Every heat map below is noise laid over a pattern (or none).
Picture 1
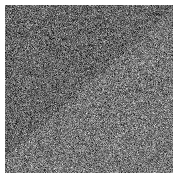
a sharp edge
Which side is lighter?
bottom right
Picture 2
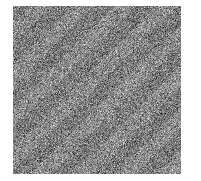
diagonal stripes
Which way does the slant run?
bottom left to top right
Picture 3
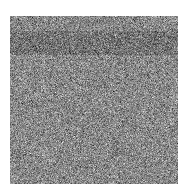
one horizontal stripe
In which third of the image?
top
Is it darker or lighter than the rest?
darker
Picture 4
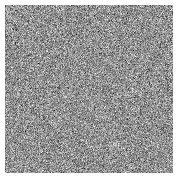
only noise
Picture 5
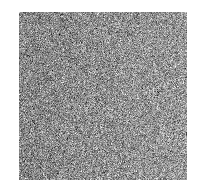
a smooth slope
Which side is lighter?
right
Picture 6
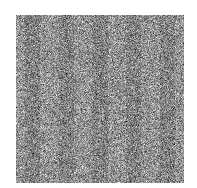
vertical stripes
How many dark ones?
5
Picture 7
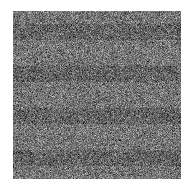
horizontal stripes
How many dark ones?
4
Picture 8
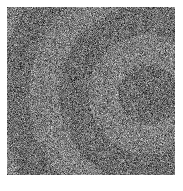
rings round one point
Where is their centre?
middle right
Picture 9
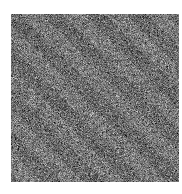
diagonal stripes
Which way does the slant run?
top left to bottom right
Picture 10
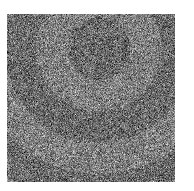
rings round one point
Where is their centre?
top middle
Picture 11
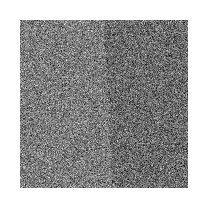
a sharp edge
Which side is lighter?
left
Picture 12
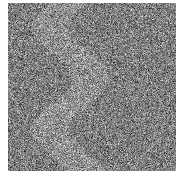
a wavy band
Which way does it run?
top to bottom
